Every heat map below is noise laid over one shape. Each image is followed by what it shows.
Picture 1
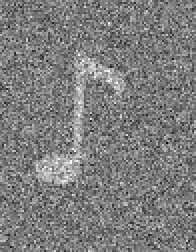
musical note
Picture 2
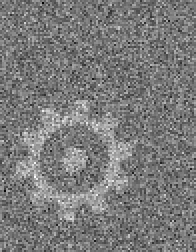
gear
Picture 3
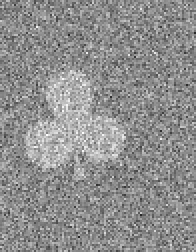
club
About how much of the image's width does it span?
half
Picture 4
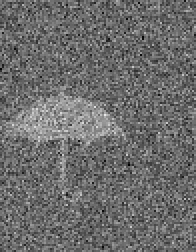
umbrella
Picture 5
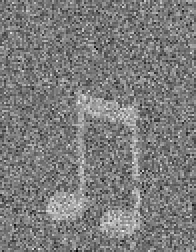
pair of musical notes
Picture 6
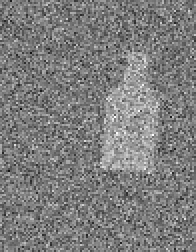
bottle
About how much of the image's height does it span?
half
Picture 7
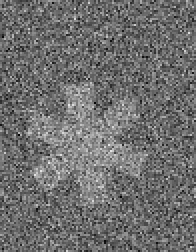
asterisk
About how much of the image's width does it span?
two thirds
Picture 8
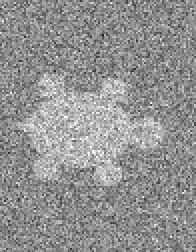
turtle
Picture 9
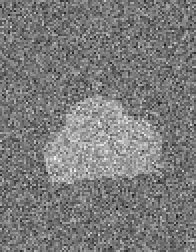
cloud
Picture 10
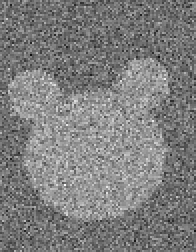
bear's head
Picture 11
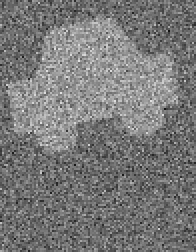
car
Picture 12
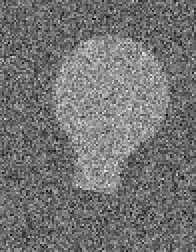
light bulb
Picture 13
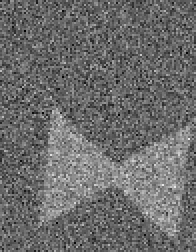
bow tie
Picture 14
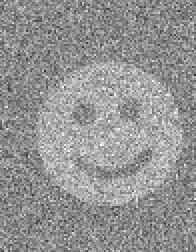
smiling face
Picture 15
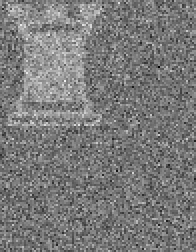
chess rook
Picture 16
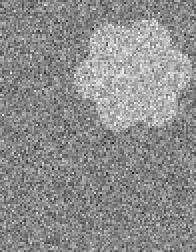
flower
